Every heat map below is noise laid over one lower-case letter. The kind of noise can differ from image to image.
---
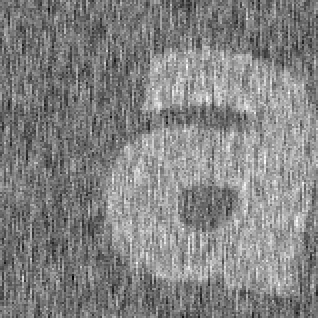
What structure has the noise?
streaked along the columns
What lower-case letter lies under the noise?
a
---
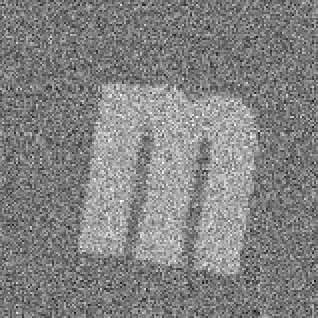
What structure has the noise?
low rank plus noise
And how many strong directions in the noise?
three or four
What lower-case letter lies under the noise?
m
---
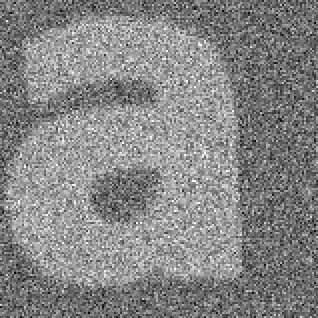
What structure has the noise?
independent entries
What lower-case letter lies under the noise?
a
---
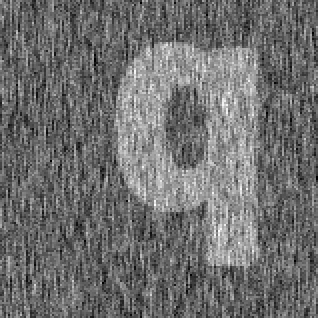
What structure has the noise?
streaked along the columns
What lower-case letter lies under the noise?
q
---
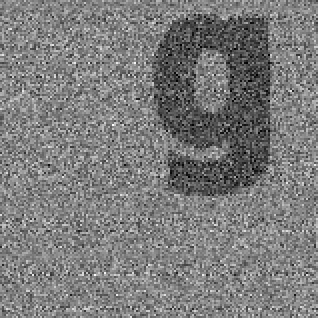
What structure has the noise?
rows of uneven size
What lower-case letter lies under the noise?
g
